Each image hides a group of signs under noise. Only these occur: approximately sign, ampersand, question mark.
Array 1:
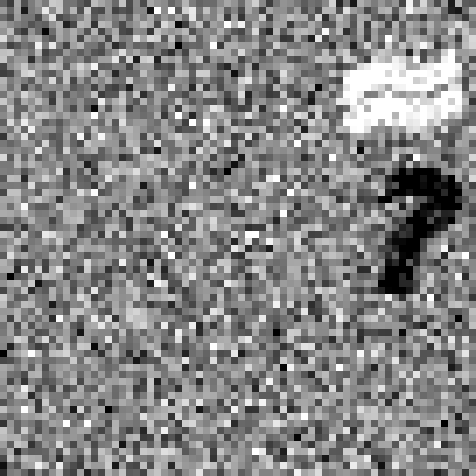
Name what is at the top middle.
nothing
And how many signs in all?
2
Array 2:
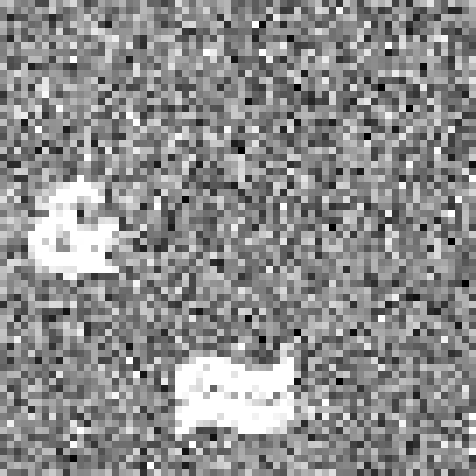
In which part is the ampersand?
middle left
